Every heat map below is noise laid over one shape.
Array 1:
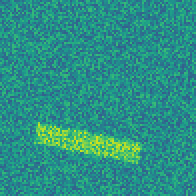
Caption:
light bar
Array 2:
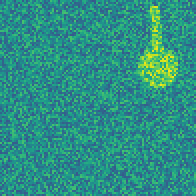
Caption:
light lollipop, top right
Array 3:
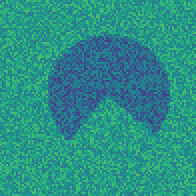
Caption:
dark disc with a wedge cut out
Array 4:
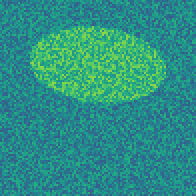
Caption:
light ellipse
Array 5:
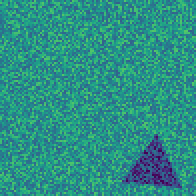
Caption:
dark triangle, bottom right
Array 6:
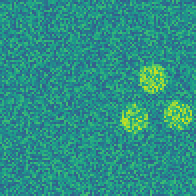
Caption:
light three dots, middle right
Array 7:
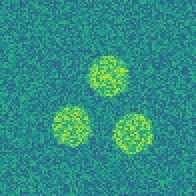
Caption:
light three dots
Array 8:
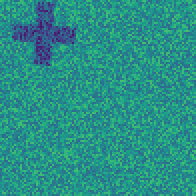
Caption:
dark cross, top left
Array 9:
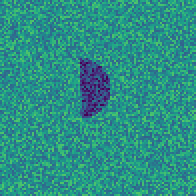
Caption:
dark half disc, centre
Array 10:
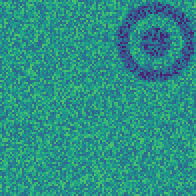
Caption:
dark bullseye, top right
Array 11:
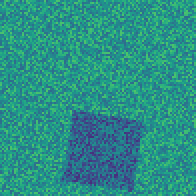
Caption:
dark square, bottom middle
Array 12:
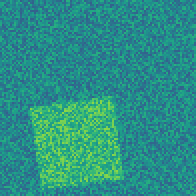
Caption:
light square
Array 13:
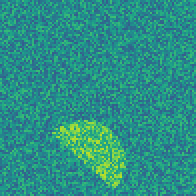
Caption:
light half disc, bottom middle
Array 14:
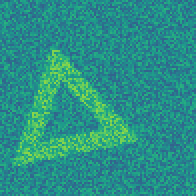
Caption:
light triangle frame
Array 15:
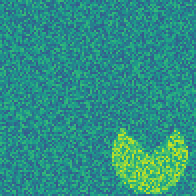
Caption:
light disc with a wedge cut out, bottom right
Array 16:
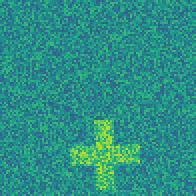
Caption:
light cross, bottom middle
